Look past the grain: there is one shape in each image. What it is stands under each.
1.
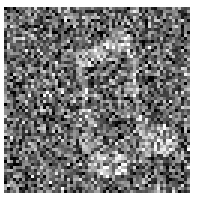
pair of musical notes
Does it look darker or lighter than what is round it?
lighter
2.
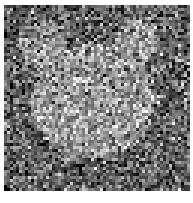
bear's head
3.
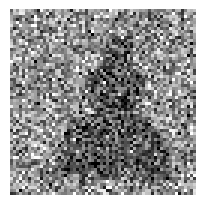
chess pawn
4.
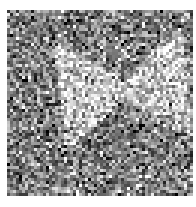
bow tie
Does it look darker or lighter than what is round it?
lighter
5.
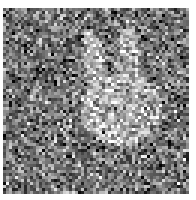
rabbit's head
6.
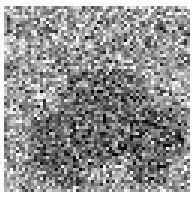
car
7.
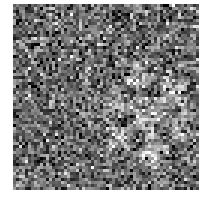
snowflake
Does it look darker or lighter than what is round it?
lighter
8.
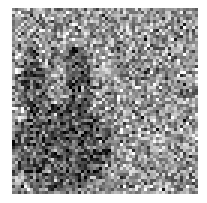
rabbit's head
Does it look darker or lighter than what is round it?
darker
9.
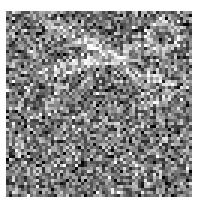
pair of scissors
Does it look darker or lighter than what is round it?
lighter
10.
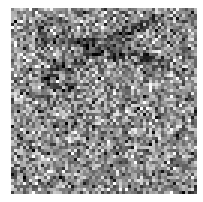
pair of scissors
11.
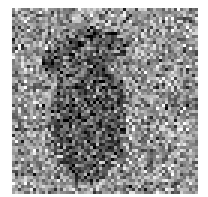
footprint
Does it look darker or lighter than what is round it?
darker
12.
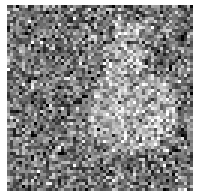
pear
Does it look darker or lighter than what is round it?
lighter
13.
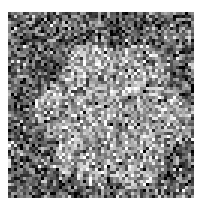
flower
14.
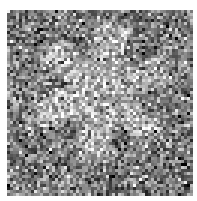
asterisk
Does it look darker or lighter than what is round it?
lighter
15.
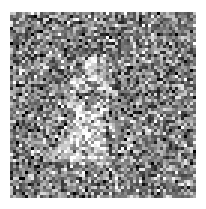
chess bishop
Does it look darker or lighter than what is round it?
lighter
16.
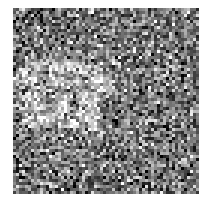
telephone
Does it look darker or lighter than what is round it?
lighter
